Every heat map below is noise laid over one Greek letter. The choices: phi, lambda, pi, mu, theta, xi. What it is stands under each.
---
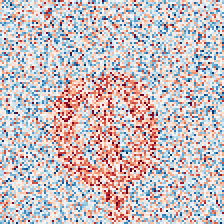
phi
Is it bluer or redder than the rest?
redder
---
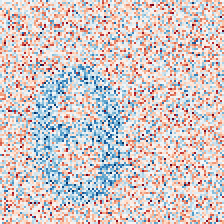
theta
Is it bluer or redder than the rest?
bluer
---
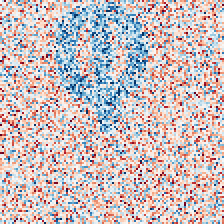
phi
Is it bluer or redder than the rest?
bluer
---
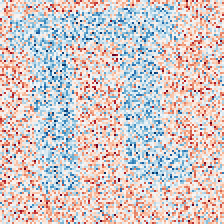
pi
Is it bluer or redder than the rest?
bluer
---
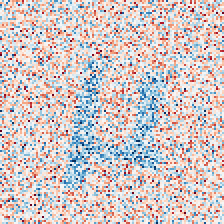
mu
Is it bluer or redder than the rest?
bluer
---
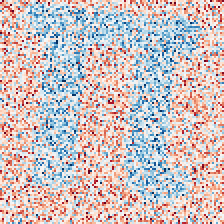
pi
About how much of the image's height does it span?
nearly all
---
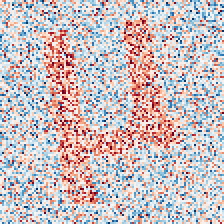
mu
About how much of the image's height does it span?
nearly all
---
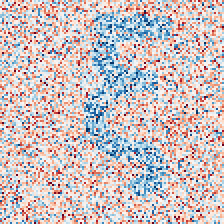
xi
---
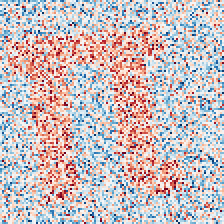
pi
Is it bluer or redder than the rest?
redder
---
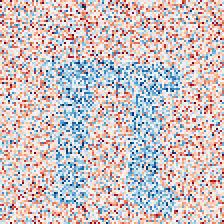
pi
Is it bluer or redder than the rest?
bluer
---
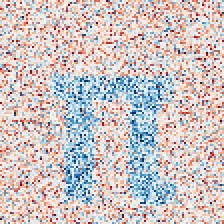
pi
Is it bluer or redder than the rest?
bluer
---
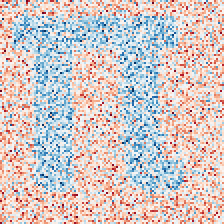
pi
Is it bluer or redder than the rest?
bluer
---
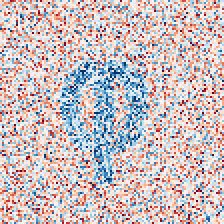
phi
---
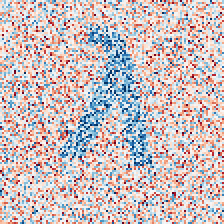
lambda
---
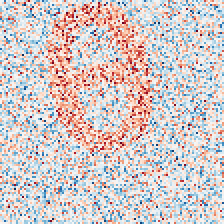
theta
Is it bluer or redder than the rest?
redder
